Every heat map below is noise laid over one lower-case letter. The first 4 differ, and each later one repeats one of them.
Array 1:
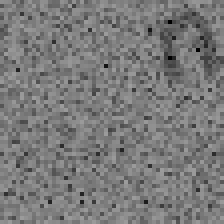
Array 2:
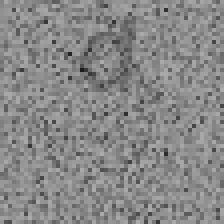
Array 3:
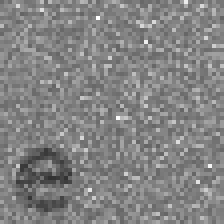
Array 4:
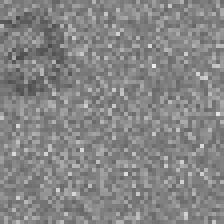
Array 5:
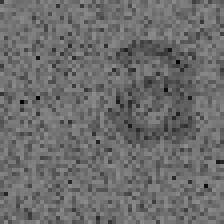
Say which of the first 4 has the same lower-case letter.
4
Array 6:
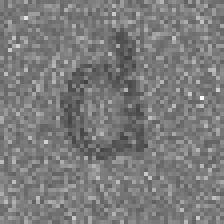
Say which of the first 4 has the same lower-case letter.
2
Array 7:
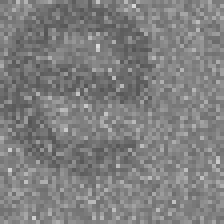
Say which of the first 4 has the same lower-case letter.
3
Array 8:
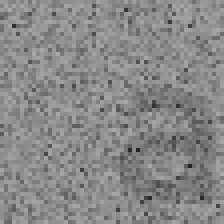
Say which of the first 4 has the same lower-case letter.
4
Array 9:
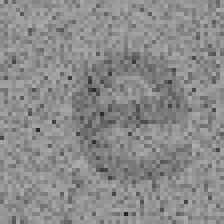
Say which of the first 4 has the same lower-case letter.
3
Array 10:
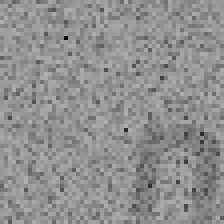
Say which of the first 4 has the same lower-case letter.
1
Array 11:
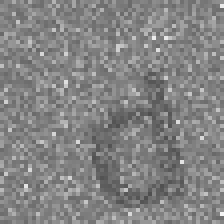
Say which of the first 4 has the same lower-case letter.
2
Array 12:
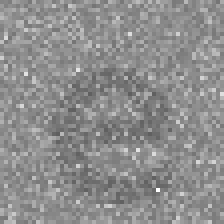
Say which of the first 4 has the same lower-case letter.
3
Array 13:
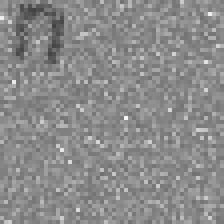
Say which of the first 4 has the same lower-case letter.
1
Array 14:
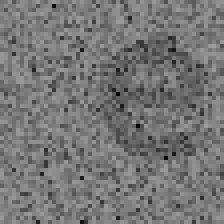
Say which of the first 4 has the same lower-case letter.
3
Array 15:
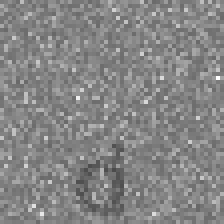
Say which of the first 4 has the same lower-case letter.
2
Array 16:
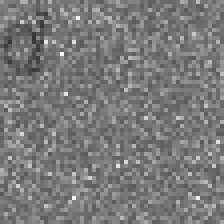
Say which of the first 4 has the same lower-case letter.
2
